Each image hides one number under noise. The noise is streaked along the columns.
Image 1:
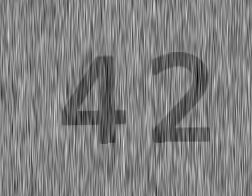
42
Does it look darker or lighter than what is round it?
darker
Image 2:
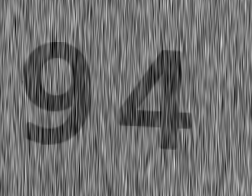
94
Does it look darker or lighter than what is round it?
darker
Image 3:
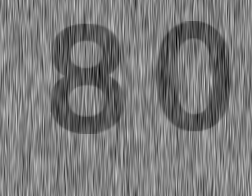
80
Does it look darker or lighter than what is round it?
darker
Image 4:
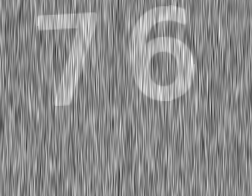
76
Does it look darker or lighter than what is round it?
lighter
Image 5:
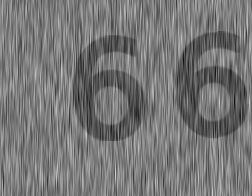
66
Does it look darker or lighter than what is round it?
darker
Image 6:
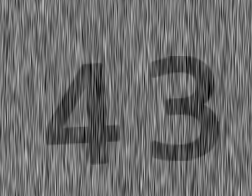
43
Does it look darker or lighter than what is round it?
darker
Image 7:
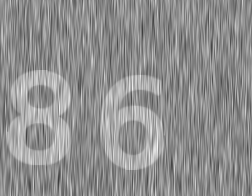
86
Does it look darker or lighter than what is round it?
lighter
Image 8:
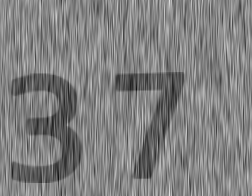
37
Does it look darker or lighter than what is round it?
darker
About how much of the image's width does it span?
two thirds
